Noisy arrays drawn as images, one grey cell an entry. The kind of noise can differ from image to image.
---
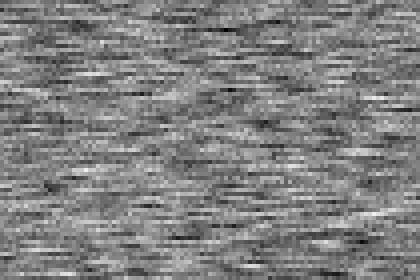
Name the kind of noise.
streaked along the rows
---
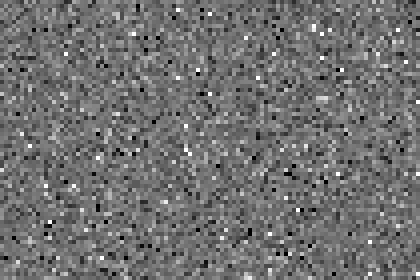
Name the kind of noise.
heavy tails
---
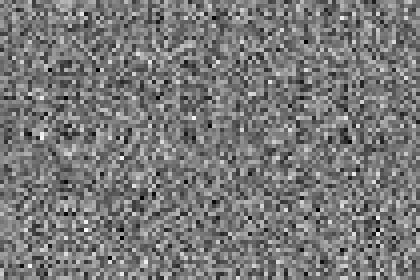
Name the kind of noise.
low rank plus noise
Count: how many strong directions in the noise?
two
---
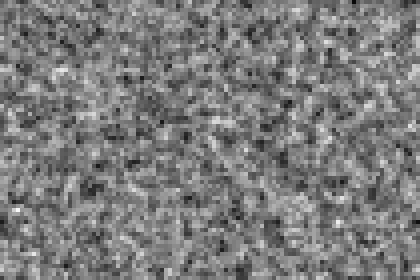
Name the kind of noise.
blotchy
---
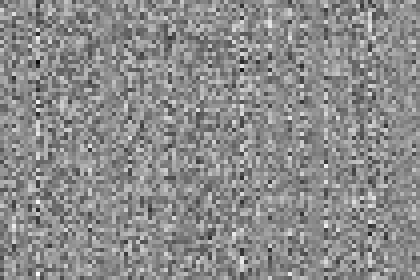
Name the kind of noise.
columns of uneven size
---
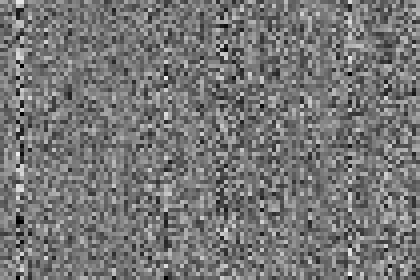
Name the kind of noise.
columns of uneven size
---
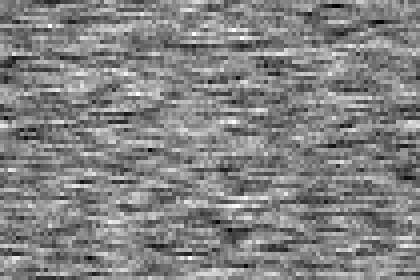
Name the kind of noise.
streaked along the rows
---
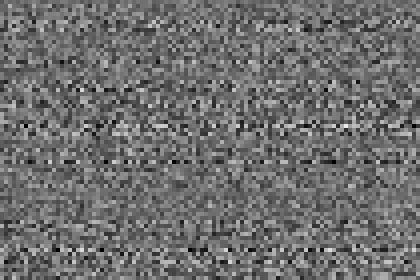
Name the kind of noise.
rows of uneven size
